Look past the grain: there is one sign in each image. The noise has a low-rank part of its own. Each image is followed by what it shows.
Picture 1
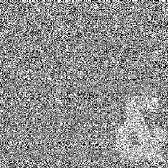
ampersand
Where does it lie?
bottom right
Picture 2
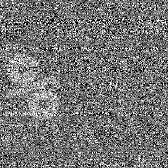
percent sign
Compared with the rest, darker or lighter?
lighter
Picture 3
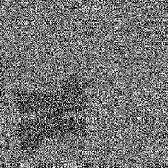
not-equal sign
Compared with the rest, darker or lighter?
darker
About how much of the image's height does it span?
half
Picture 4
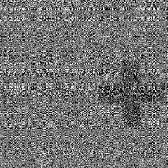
plus sign
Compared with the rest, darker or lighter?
darker
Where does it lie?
middle right
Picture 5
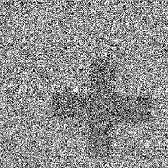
plus sign
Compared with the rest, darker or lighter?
darker
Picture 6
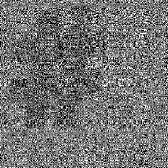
hash sign
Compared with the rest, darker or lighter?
darker
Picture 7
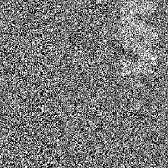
section sign
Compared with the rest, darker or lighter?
lighter
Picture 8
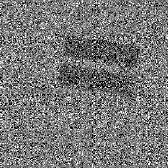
equals sign
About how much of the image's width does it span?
half
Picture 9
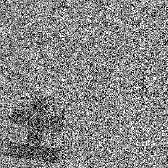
plus-minus sign
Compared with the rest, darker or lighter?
darker
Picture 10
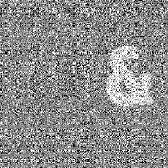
ampersand
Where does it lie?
middle right
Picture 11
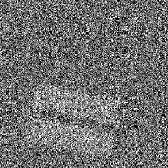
equals sign
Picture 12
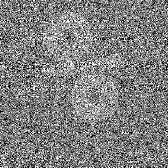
percent sign
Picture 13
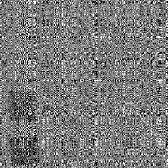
colon
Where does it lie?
bottom left
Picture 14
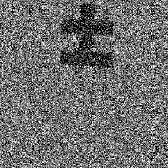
plus-minus sign
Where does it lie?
top middle
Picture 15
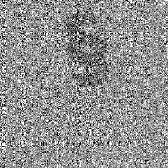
section sign
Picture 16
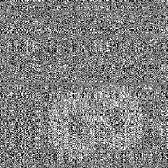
infinity sign
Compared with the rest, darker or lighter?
lighter
